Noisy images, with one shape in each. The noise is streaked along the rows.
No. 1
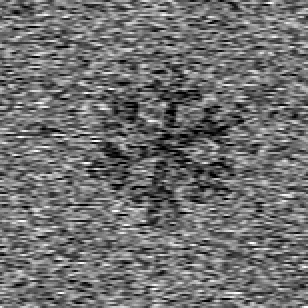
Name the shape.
snowflake
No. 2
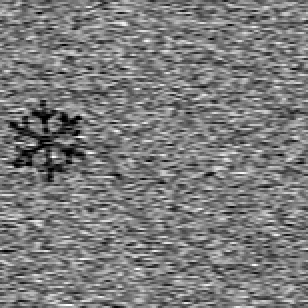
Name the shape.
snowflake
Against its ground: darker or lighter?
darker
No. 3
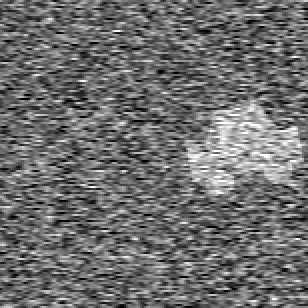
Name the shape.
car
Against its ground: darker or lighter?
lighter
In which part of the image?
middle right
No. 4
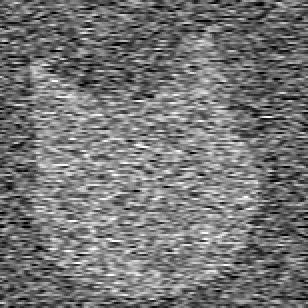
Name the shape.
cat's head
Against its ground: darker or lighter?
lighter
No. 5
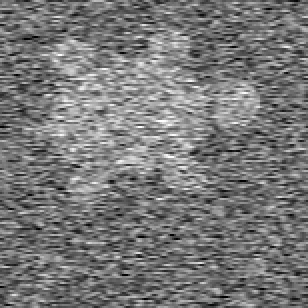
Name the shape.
turtle
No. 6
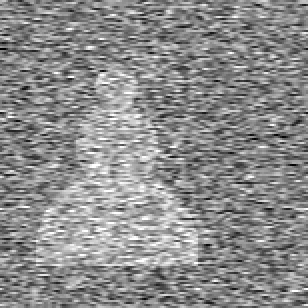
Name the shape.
chess pawn
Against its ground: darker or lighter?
lighter
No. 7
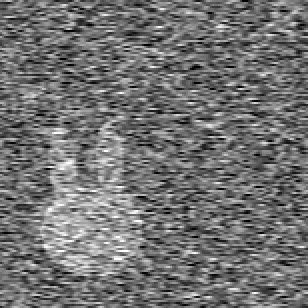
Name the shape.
rabbit's head
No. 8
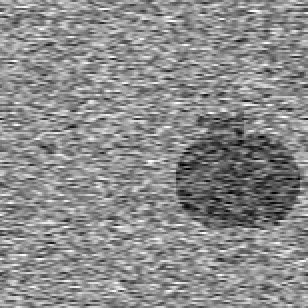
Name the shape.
apple
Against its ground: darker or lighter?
darker
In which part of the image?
middle right
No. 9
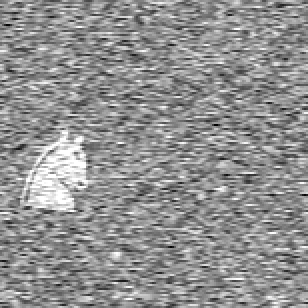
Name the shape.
chess knight
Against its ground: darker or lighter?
lighter
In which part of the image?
middle left
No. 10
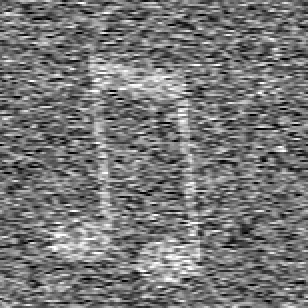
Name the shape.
pair of musical notes
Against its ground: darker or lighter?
lighter
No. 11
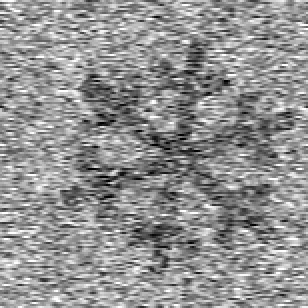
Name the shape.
snowflake
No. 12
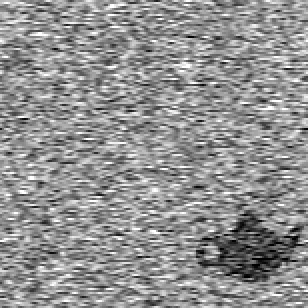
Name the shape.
teapot
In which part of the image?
bottom right
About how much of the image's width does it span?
a third
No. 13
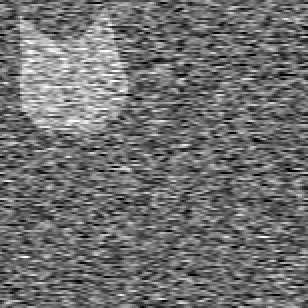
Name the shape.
cat's head
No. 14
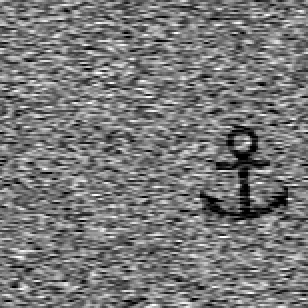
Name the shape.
anchor
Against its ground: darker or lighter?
darker
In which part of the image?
middle right
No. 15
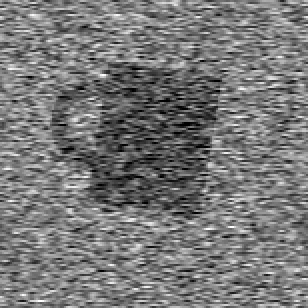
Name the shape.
cup
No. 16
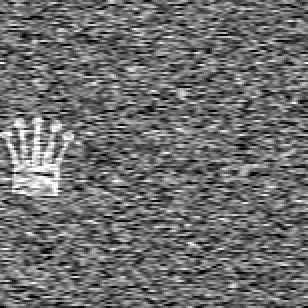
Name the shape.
chess queen
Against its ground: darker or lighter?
lighter
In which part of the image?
middle left
